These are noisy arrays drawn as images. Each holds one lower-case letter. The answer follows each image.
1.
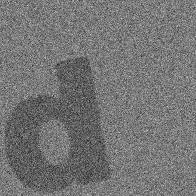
d
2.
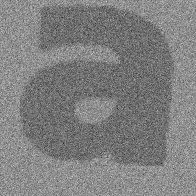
a
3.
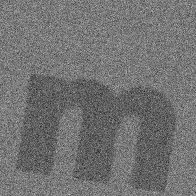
m
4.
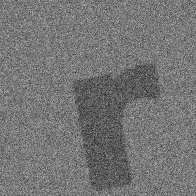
r
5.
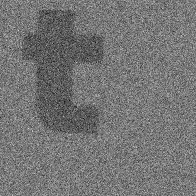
t
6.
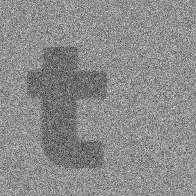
t
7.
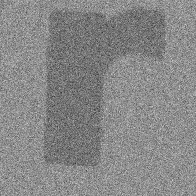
r
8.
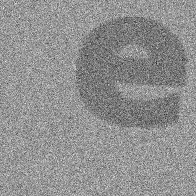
e
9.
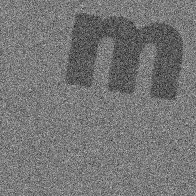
m
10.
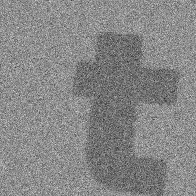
t
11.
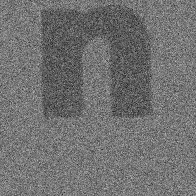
n
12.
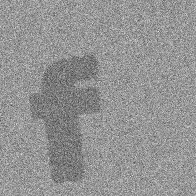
f
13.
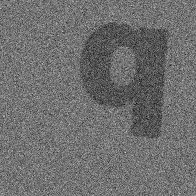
q
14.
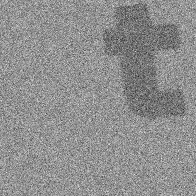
t
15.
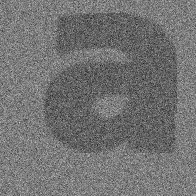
a
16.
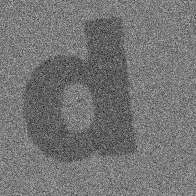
d
